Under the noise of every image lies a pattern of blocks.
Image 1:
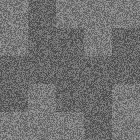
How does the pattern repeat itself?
the same after a half turn
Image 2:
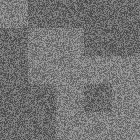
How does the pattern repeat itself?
mirrored about the diagonal from the top left
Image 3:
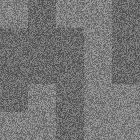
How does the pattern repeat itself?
no symmetry
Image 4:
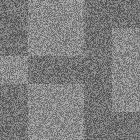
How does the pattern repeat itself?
top and bottom mirror each other
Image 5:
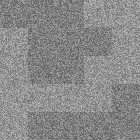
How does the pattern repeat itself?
no symmetry
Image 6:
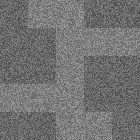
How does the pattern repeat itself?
the same after a half turn
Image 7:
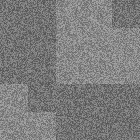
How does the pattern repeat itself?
mirrored about the diagonal from the bottom left
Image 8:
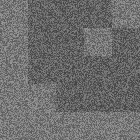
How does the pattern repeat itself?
mirrored about the diagonal from the bottom left
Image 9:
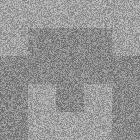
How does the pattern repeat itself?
left and right mirror each other
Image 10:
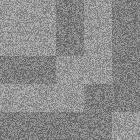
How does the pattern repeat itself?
mirrored about the diagonal from the top left
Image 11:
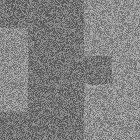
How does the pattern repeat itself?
top and bottom mirror each other
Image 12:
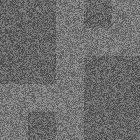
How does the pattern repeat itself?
the same after a half turn
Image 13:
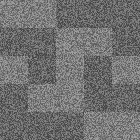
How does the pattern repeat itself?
the same after a half turn
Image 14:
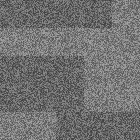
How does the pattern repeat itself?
no symmetry
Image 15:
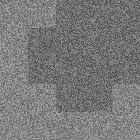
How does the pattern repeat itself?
mirrored about the diagonal from the bottom left
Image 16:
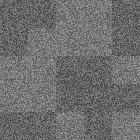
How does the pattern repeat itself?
mirrored about the diagonal from the top left
